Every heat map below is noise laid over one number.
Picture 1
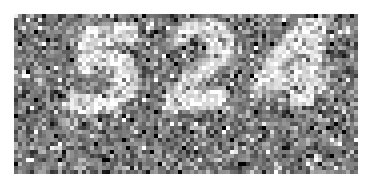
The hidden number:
524
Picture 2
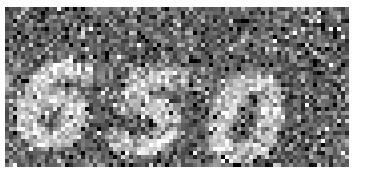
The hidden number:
650
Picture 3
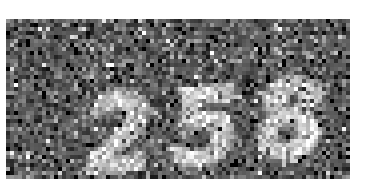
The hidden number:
258
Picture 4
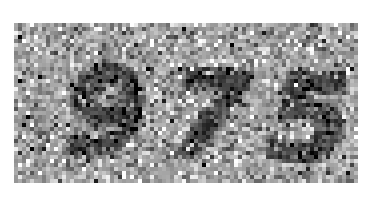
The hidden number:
975
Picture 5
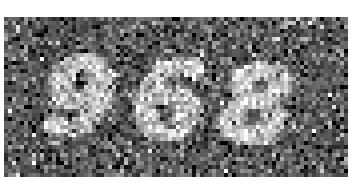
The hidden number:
968
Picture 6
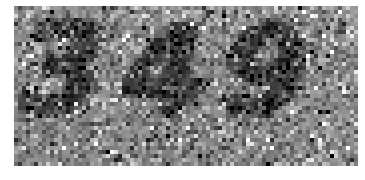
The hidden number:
349
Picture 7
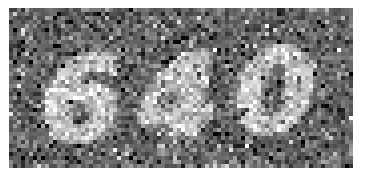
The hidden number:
640
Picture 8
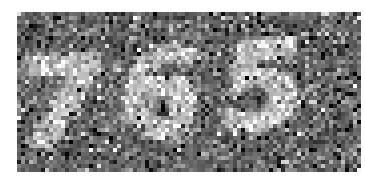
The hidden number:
765
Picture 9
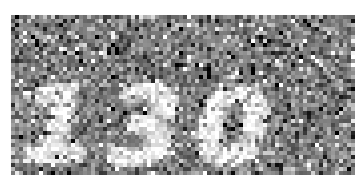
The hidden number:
130
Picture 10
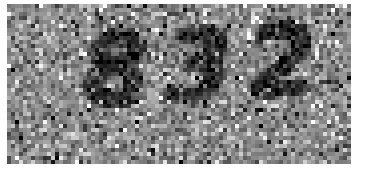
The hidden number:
832
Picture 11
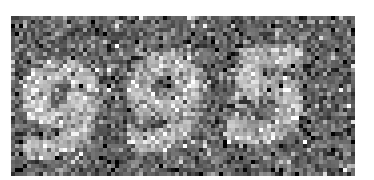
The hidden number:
995
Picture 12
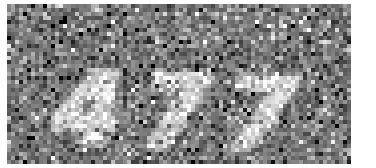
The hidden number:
477
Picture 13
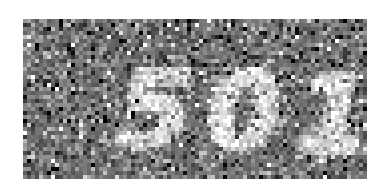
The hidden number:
501
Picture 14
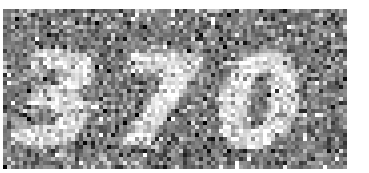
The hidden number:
370
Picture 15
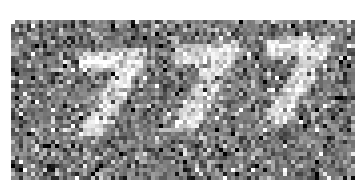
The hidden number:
777
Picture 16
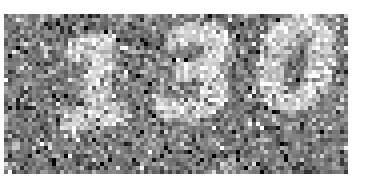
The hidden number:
130
